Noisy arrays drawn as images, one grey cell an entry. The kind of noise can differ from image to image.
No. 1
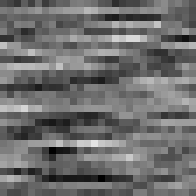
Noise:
streaked along the rows
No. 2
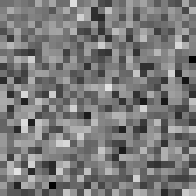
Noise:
independent entries
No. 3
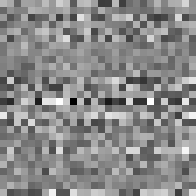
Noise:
rows of uneven size
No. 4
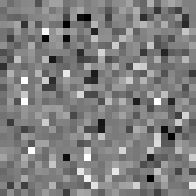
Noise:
heavy tails
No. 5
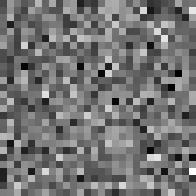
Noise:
independent entries
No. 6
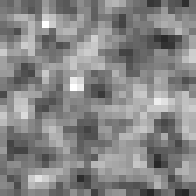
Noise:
blotchy
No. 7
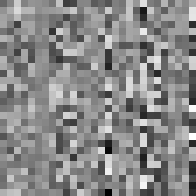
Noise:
columns of uneven size
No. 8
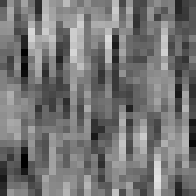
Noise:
streaked along the columns
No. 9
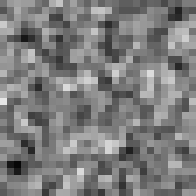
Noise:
blotchy
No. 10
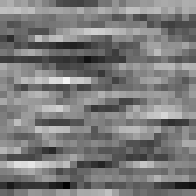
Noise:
streaked along the rows
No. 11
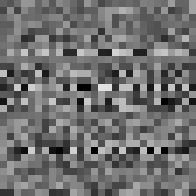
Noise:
rows of uneven size
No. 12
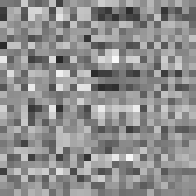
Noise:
low rank plus noise
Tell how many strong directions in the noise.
one
